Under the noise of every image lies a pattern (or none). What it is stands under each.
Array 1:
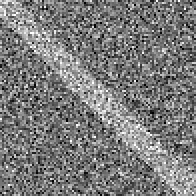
a diagonal band
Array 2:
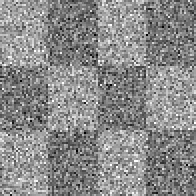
a checkerboard
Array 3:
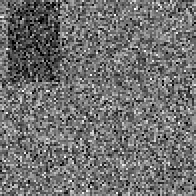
one block
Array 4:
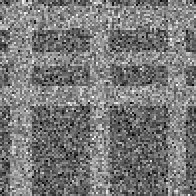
bands of rows crossing bands of columns
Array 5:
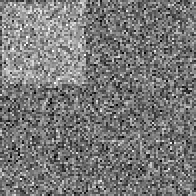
one block
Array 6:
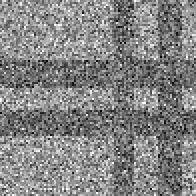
bands of rows crossing bands of columns
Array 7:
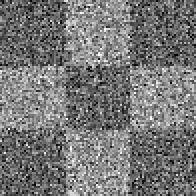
a checkerboard
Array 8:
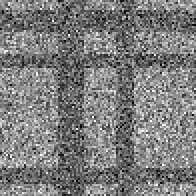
bands of rows crossing bands of columns
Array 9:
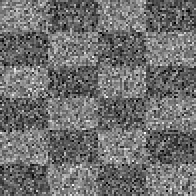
a checkerboard
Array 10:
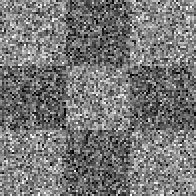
a checkerboard
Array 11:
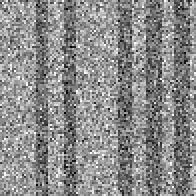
bands of columns
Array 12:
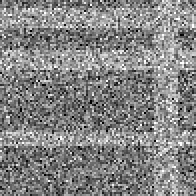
bands of rows crossing bands of columns
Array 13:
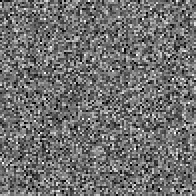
only noise
